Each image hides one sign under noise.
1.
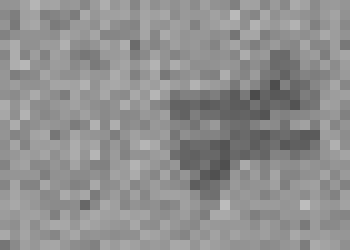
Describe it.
dark not-equal sign
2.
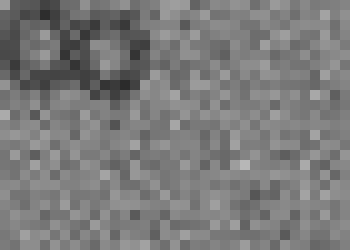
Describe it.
dark infinity sign, top left
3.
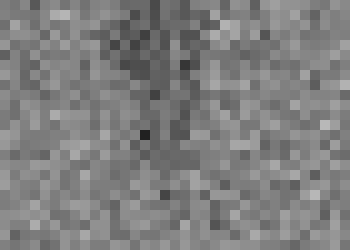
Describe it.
dark pilcrow
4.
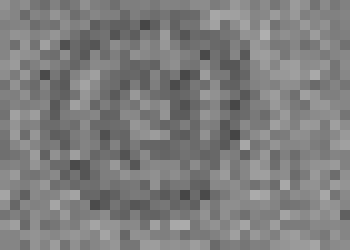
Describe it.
dark at sign
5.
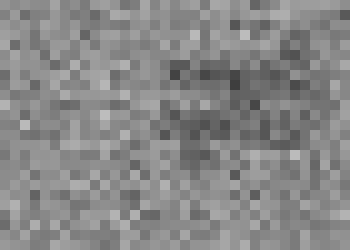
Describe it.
dark not-equal sign
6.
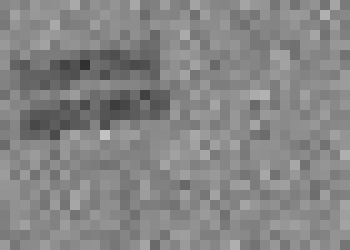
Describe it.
dark equals sign
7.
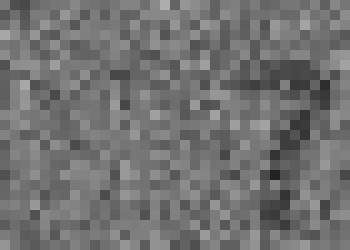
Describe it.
dark question mark
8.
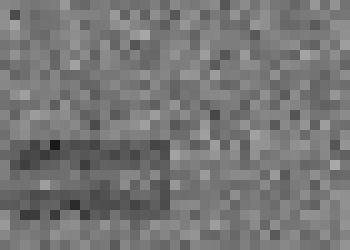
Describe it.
dark equals sign
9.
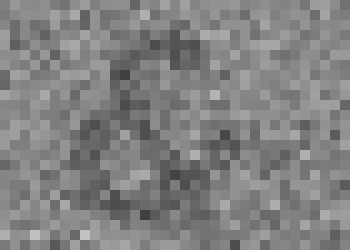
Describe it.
dark ampersand
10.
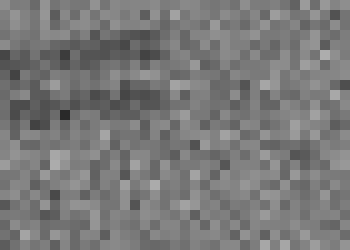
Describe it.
dark equals sign
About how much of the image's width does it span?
half
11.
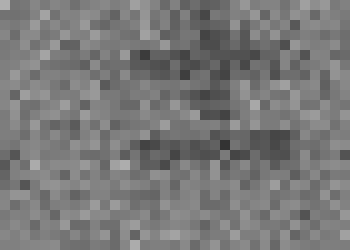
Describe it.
dark plus-minus sign
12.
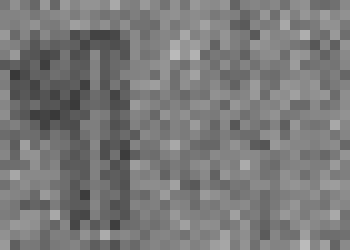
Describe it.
dark pilcrow
